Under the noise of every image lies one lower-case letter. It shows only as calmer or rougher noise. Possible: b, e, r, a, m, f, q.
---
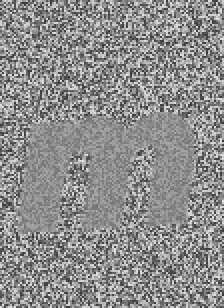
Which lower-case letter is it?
m
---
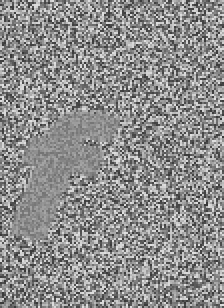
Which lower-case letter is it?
f
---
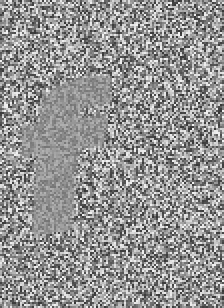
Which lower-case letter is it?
f
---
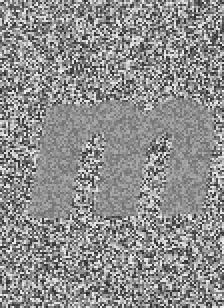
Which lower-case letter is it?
m
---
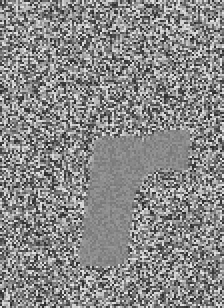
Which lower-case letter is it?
r
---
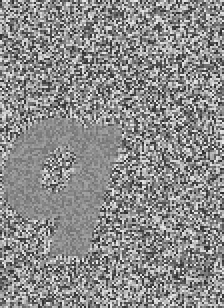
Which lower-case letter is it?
q
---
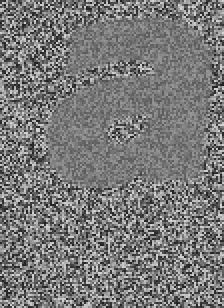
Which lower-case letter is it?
a
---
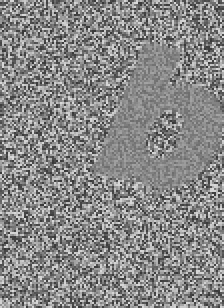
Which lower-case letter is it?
b
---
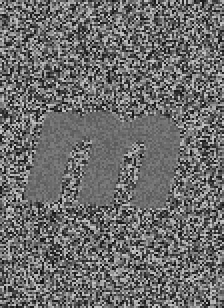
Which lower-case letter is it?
m
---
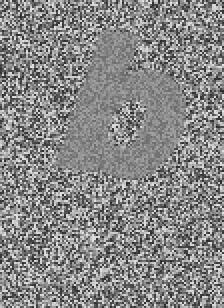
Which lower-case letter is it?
b
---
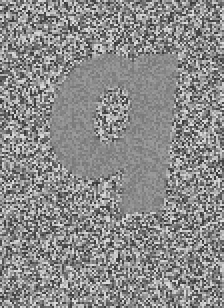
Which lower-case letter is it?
q
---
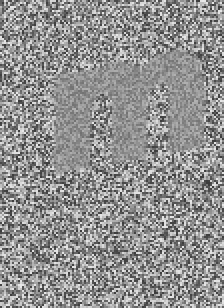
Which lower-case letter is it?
m
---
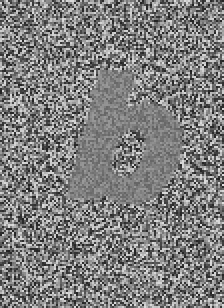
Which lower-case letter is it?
b
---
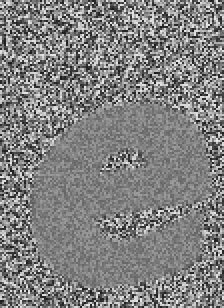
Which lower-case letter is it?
e
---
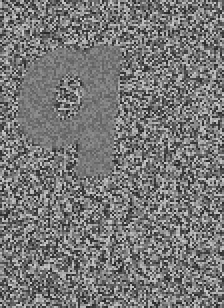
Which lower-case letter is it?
q
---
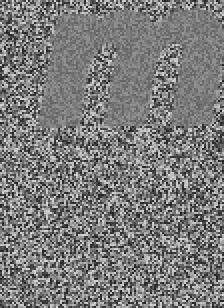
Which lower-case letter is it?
m
